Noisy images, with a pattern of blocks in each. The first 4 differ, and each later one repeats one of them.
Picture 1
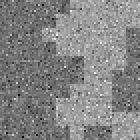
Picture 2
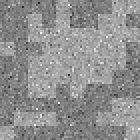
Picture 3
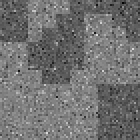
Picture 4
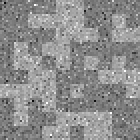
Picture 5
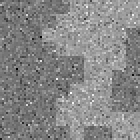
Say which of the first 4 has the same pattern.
1
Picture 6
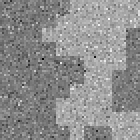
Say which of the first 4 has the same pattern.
1
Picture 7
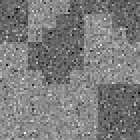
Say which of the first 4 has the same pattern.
3
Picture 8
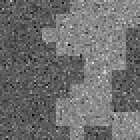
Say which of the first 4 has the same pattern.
1
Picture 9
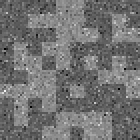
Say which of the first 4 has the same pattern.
4
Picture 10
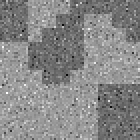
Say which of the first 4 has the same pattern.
3
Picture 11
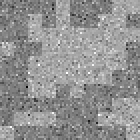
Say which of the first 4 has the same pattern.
2
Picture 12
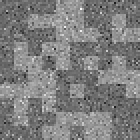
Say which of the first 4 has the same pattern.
4
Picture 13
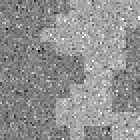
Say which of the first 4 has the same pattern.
1
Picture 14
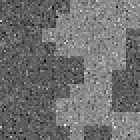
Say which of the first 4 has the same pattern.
1
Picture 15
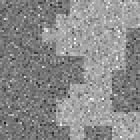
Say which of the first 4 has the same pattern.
1
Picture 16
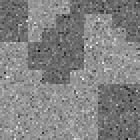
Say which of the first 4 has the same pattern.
3
